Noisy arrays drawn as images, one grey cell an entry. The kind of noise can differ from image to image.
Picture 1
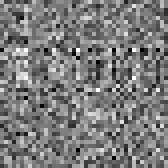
low rank plus noise
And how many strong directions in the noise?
one
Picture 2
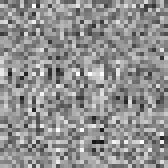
low rank plus noise
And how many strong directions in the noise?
two
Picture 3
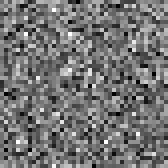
low rank plus noise
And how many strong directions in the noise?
three or four
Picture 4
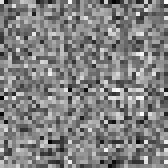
low rank plus noise
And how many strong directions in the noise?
one
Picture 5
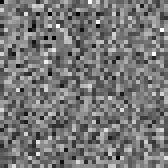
independent entries
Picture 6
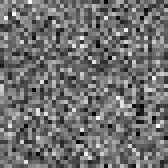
independent entries
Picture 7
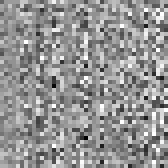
columns of uneven size
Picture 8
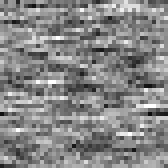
streaked along the rows
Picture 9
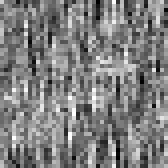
streaked along the columns
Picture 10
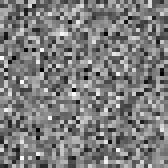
independent entries
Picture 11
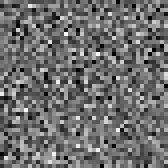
independent entries
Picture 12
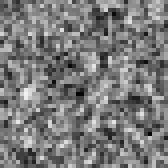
blotchy
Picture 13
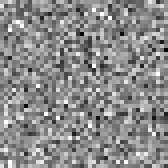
independent entries
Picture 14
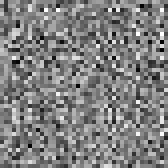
low rank plus noise
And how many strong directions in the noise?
one
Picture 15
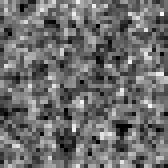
blotchy
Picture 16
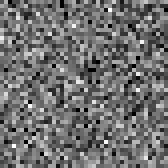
independent entries
